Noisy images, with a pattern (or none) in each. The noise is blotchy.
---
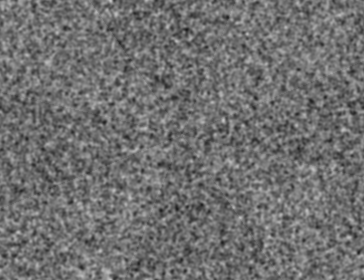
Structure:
spokes from one point
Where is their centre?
centre
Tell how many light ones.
4
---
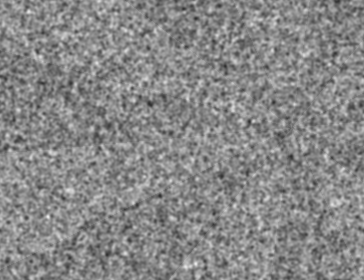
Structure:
spokes from one point
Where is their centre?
middle right
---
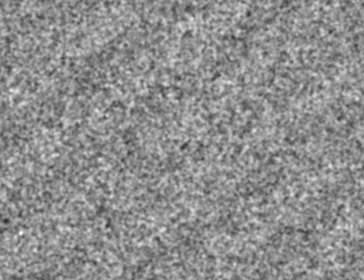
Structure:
diagonal stripes
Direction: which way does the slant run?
bottom left to top right
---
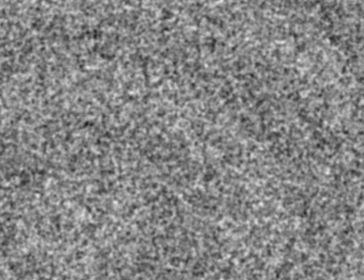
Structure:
rings round one point
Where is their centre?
bottom left
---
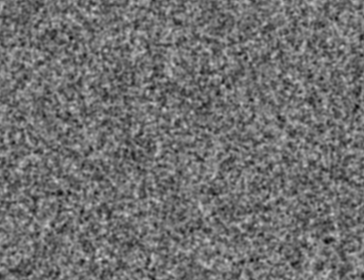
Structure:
only noise
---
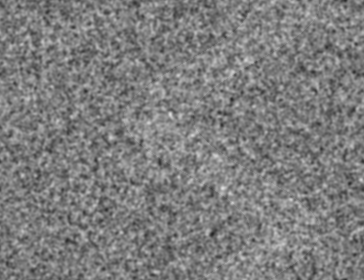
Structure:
a wavy band
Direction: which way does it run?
top to bottom
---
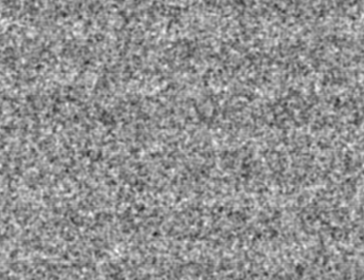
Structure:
horizontal stripes
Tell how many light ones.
5
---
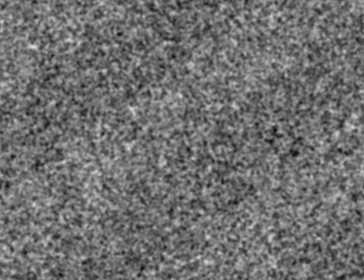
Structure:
diagonal stripes
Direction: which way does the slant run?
bottom left to top right
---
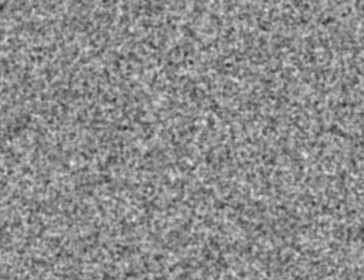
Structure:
only noise
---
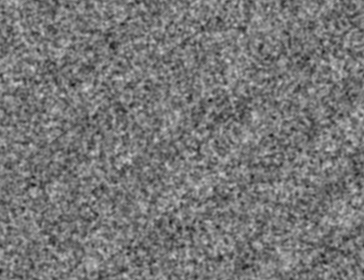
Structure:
diagonal stripes
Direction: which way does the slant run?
bottom left to top right
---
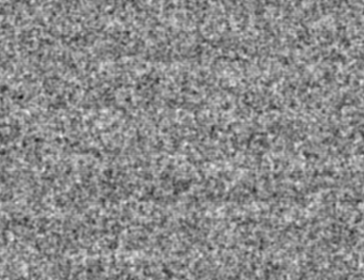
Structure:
horizontal stripes
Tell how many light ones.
6
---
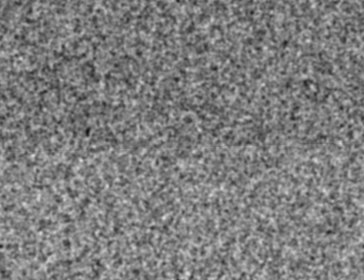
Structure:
a sharp edge
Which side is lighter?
bottom
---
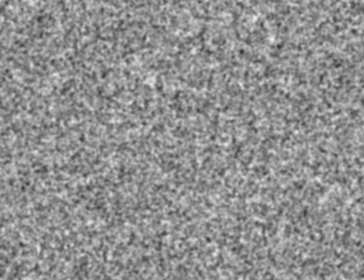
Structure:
only noise
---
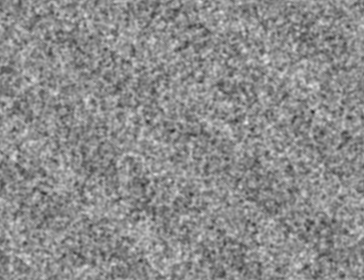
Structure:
diagonal stripes
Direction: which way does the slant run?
top left to bottom right
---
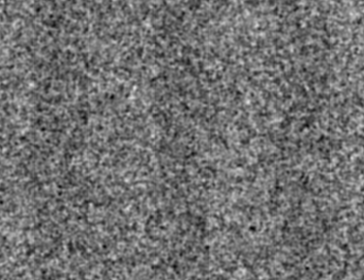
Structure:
vertical stripes
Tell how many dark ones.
3
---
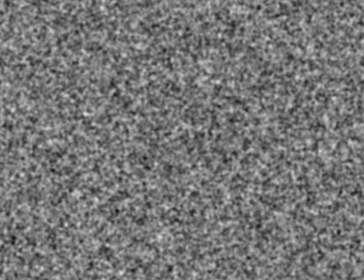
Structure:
only noise
